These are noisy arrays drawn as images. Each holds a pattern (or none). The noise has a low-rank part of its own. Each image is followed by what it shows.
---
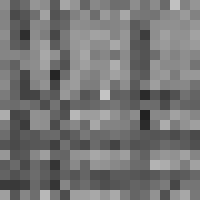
bands of rows crossing bands of columns
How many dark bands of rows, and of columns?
3 and 3
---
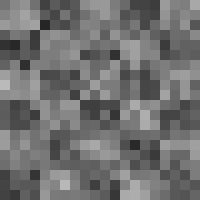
a checkerboard
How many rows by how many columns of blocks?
6 by 5
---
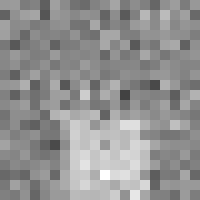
one block
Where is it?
bottom middle
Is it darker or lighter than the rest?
lighter
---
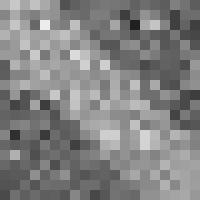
a diagonal band
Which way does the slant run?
top left to bottom right
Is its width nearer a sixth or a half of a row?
a half
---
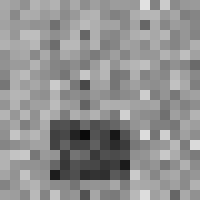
one block
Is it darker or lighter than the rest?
darker
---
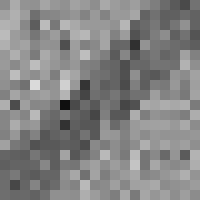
a diagonal band
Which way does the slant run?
bottom left to top right
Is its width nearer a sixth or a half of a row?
a half
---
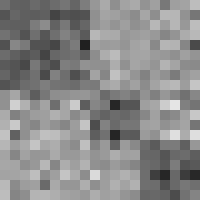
blocks along the diagonal
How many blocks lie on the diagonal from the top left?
3
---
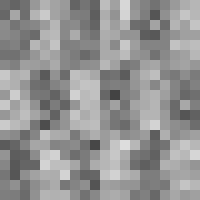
a checkerboard
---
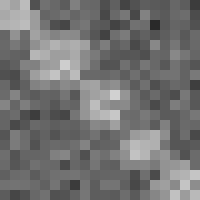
blocks along the diagonal
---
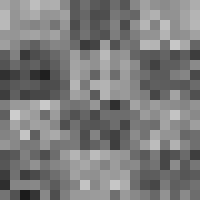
a checkerboard
